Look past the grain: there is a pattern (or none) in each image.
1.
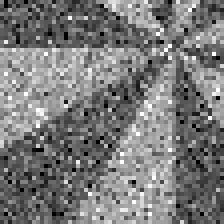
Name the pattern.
spokes from one point
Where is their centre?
top right
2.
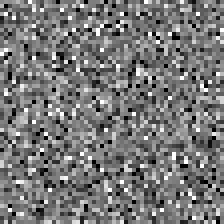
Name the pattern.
only noise
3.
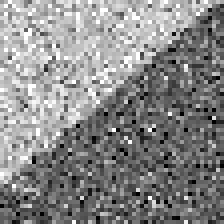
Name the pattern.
a sharp edge
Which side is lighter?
top left
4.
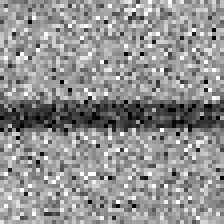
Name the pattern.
one horizontal stripe
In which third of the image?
middle
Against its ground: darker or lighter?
darker
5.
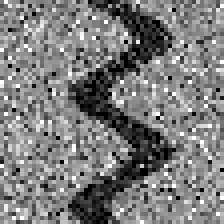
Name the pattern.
a wavy band
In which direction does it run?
top to bottom
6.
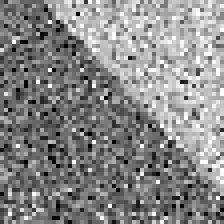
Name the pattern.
a sharp edge
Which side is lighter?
top right
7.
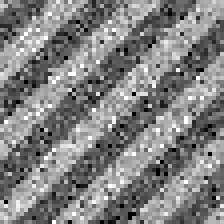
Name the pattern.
diagonal stripes
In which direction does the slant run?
bottom left to top right
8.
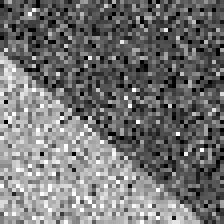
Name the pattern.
a sharp edge
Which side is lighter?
bottom left
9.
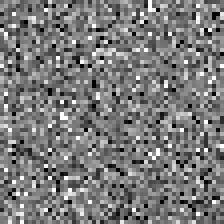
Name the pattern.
only noise
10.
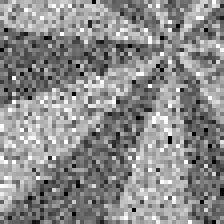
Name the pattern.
spokes from one point
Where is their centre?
top right
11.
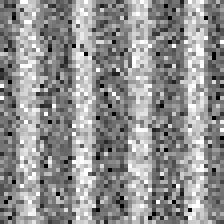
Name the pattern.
vertical stripes
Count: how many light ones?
4
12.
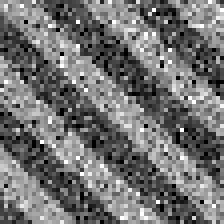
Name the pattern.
diagonal stripes
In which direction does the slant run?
top left to bottom right
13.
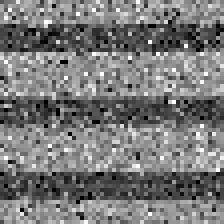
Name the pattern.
horizontal stripes
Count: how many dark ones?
3
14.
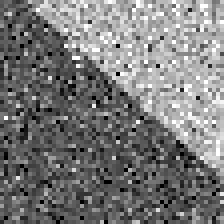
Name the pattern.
a sharp edge
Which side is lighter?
top right
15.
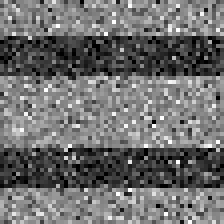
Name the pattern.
horizontal stripes
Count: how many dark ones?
2
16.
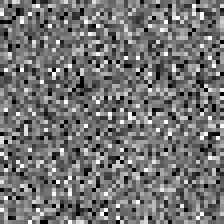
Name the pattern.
only noise
